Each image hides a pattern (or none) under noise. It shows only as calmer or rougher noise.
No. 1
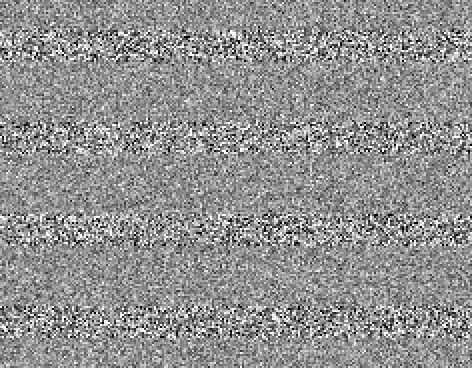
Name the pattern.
horizontal stripes
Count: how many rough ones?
4
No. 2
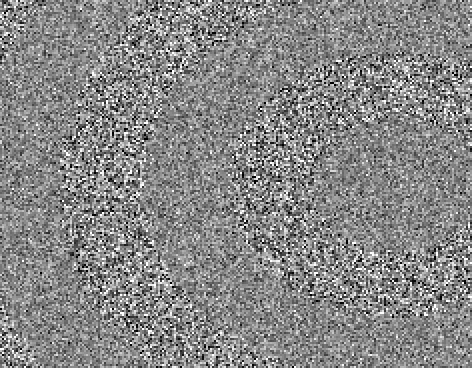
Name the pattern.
rings round one point
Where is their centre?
middle right
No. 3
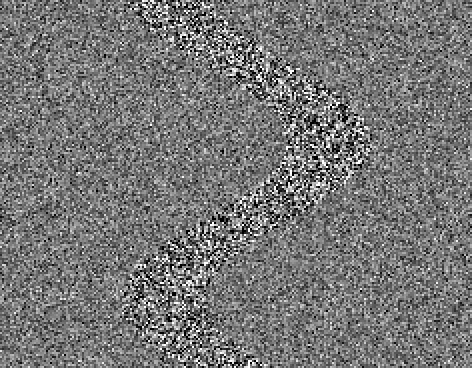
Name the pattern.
a wavy band
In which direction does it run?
top to bottom
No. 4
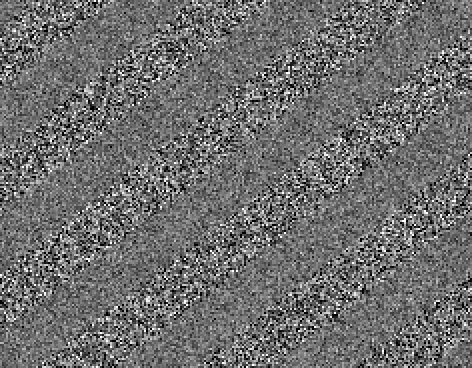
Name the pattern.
diagonal stripes
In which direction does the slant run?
bottom left to top right
